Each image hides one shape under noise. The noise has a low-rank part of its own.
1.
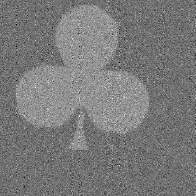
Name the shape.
club
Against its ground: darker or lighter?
lighter
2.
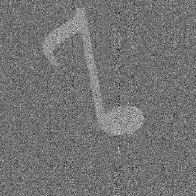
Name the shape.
musical note
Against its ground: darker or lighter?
lighter
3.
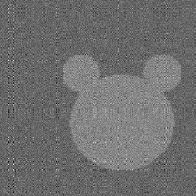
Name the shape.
bear's head
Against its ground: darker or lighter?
lighter
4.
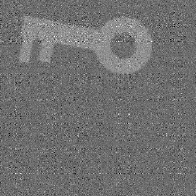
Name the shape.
key
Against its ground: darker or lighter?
lighter
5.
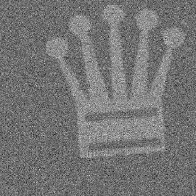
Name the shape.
chess queen
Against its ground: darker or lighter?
lighter
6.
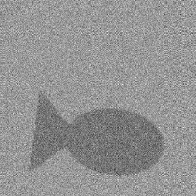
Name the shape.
fish
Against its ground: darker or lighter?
darker
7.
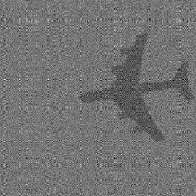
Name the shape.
airplane
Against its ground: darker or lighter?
darker
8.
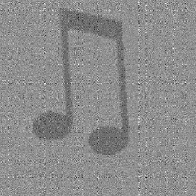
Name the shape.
pair of musical notes
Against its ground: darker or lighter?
darker
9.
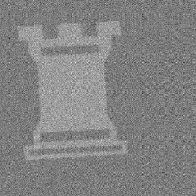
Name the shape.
chess rook
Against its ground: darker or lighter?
lighter
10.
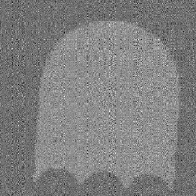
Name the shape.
ghost
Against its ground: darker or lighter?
lighter
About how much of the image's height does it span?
nearly all
